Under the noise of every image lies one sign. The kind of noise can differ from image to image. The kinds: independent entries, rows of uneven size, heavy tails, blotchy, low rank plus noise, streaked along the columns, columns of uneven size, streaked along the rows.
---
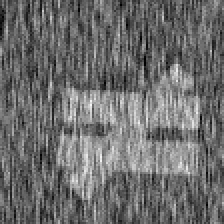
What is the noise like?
streaked along the columns
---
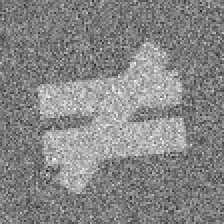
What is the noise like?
independent entries
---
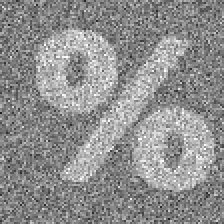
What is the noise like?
independent entries
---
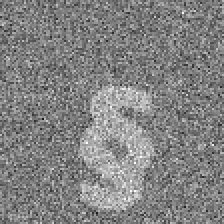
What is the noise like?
independent entries
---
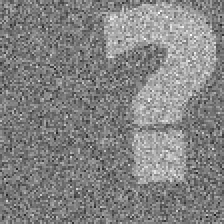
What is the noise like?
independent entries
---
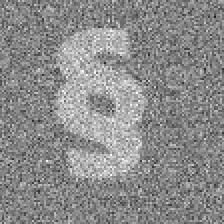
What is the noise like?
low rank plus noise
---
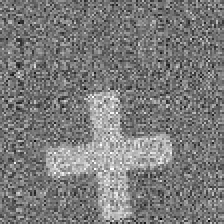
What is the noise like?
low rank plus noise
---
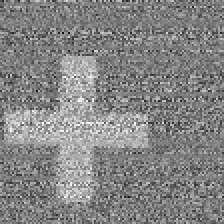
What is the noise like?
rows of uneven size
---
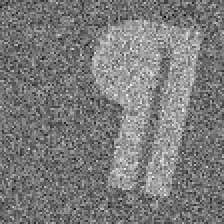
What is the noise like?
independent entries
